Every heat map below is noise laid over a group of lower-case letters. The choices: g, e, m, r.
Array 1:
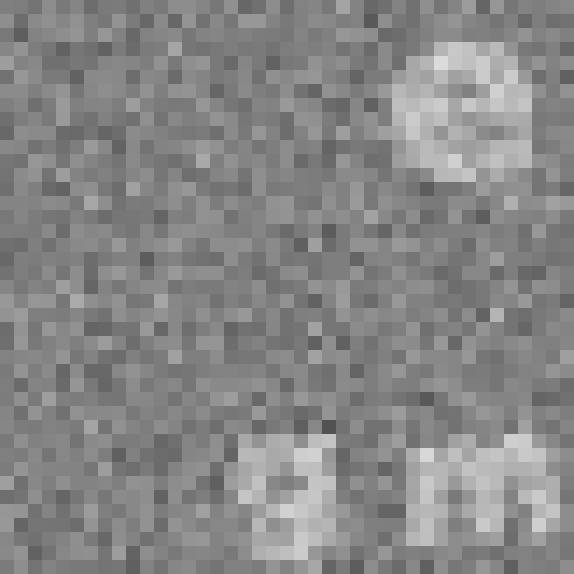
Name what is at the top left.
nothing
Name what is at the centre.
nothing
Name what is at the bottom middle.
g
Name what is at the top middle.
nothing
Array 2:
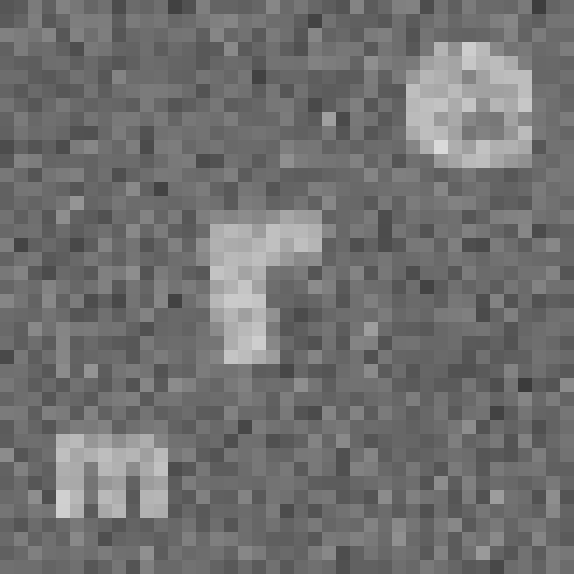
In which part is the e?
top right
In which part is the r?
centre
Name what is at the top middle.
nothing
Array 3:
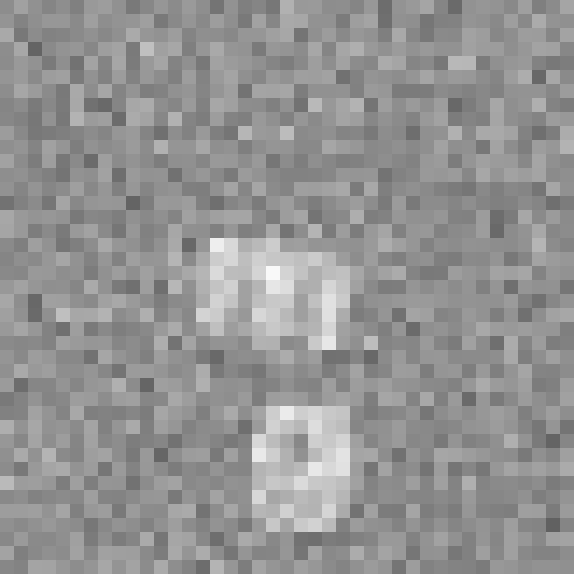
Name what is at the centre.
m
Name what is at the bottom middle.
g
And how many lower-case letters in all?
2
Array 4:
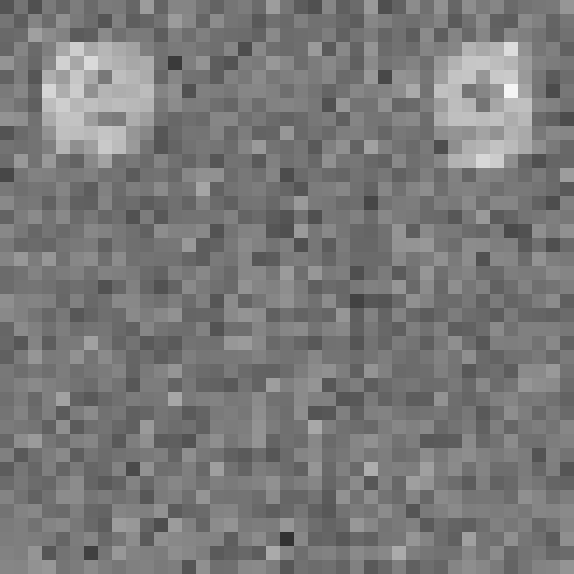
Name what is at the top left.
e
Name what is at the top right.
g
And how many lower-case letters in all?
2
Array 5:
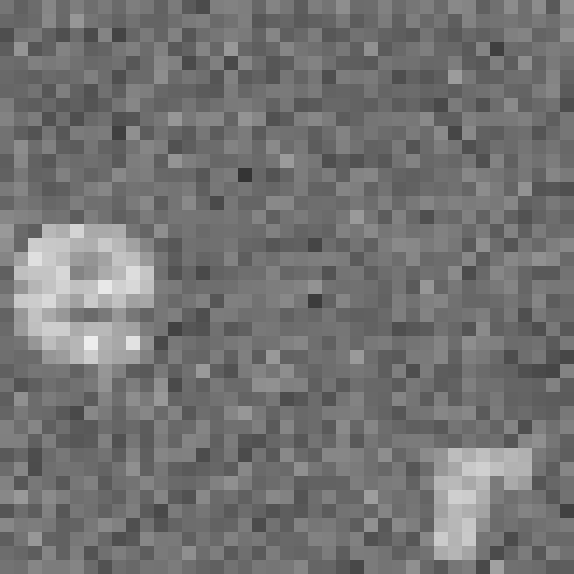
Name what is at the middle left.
e
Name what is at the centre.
nothing
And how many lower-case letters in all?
2
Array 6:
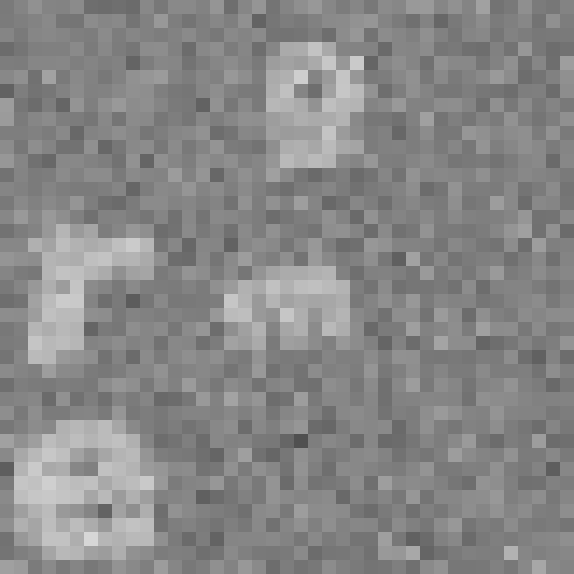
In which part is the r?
middle left
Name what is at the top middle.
g
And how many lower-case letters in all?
4
